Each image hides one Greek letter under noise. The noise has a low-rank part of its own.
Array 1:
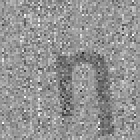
eta
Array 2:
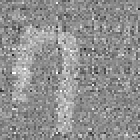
eta
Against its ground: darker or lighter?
lighter
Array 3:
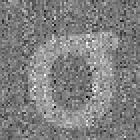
sigma
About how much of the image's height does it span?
two thirds
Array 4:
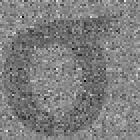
sigma
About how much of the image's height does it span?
nearly all
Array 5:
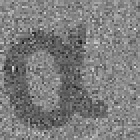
alpha
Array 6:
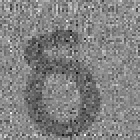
delta
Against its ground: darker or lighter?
darker
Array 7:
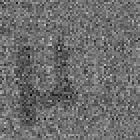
mu
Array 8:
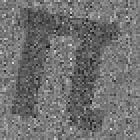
pi
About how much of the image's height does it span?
nearly all
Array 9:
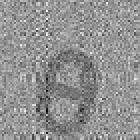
theta
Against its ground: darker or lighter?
darker
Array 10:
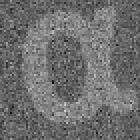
alpha
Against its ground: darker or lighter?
lighter
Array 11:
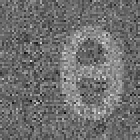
theta
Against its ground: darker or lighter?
lighter
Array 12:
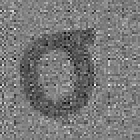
sigma
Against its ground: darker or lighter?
darker
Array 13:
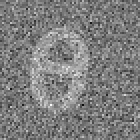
theta
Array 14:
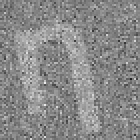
eta
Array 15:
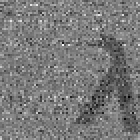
lambda
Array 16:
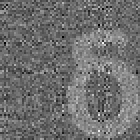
delta
